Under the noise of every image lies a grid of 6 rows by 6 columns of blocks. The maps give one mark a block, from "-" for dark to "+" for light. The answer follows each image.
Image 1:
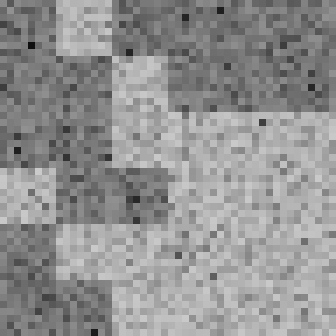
- + - - - -
- - + - - -
- - + + + +
+ - - + + +
- + + + + +
- - + + + +
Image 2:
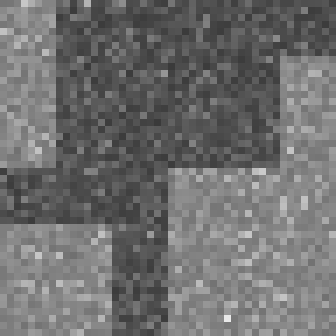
+ - - - - -
+ - - - - +
+ - - - - +
- - - + + +
+ + - + + +
+ + - + + +
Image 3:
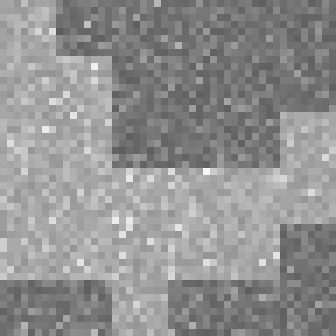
+ - - - - -
+ + - - - -
+ + - - - +
+ + + + + +
+ + + + + -
- - + - - -
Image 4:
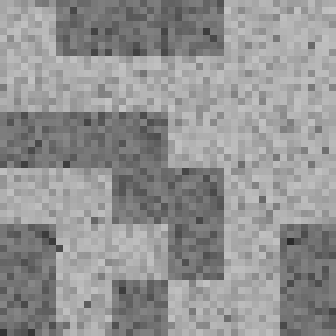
+ - - - + +
+ + + + + +
- - - + + +
+ + - - + +
- + + - + -
- + - + + -
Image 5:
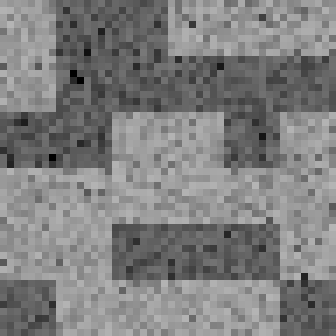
+ - - + + +
+ - - - - -
- - + + - +
+ + + + + +
+ + - - - +
- + + + + -
